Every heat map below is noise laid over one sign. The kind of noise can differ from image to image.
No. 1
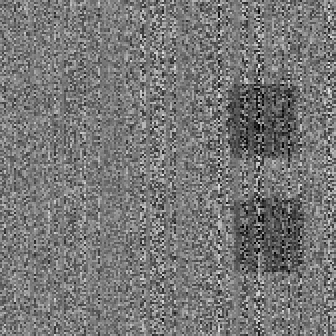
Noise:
columns of uneven size
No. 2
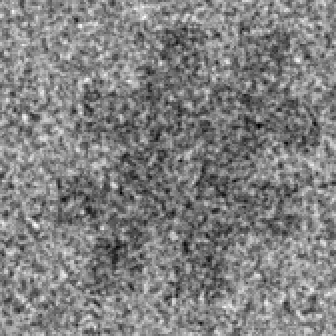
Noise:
blotchy
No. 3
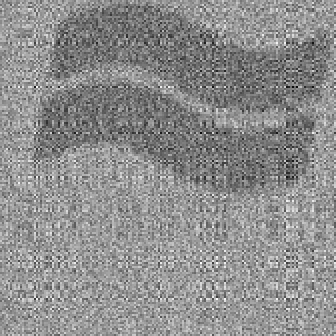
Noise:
low rank plus noise
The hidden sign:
approximately sign
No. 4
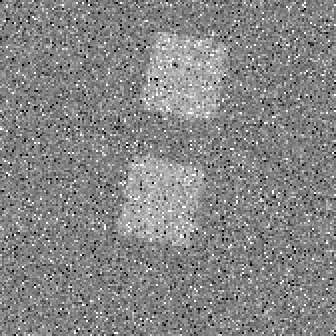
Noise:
heavy tails
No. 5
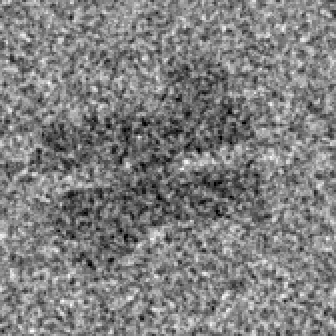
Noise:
blotchy
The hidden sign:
not-equal sign
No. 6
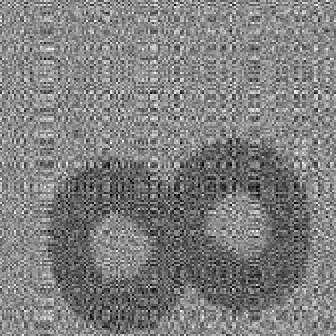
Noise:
low rank plus noise
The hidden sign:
infinity sign
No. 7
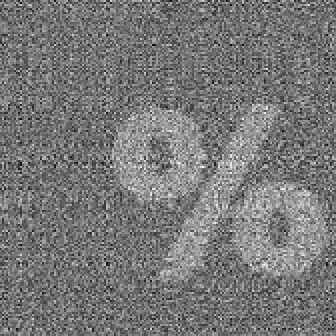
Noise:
low rank plus noise
